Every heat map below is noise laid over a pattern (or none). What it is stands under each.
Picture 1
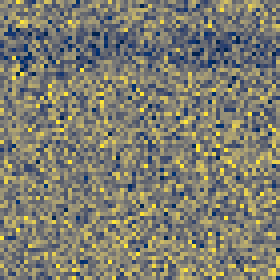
one horizontal stripe
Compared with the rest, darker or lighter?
darker
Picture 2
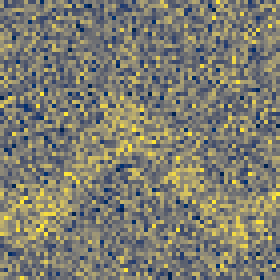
a wavy band
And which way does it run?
left to right
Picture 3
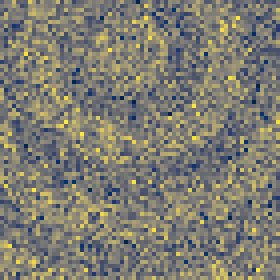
rings round one point
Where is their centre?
top middle
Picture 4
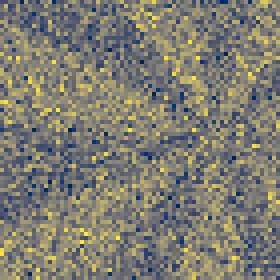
spokes from one point
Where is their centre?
middle right
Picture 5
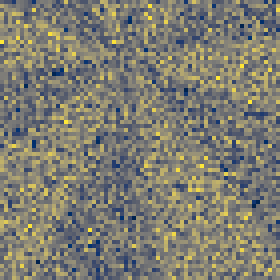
spokes from one point
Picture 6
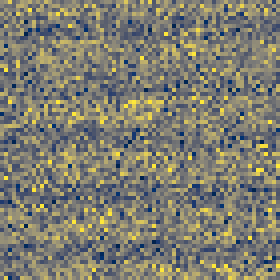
horizontal stripes
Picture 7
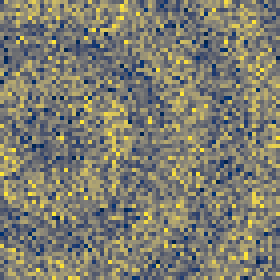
rings round one point
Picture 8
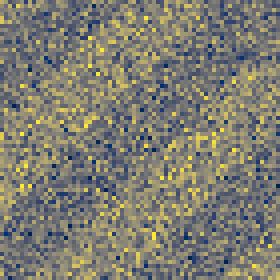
diagonal stripes
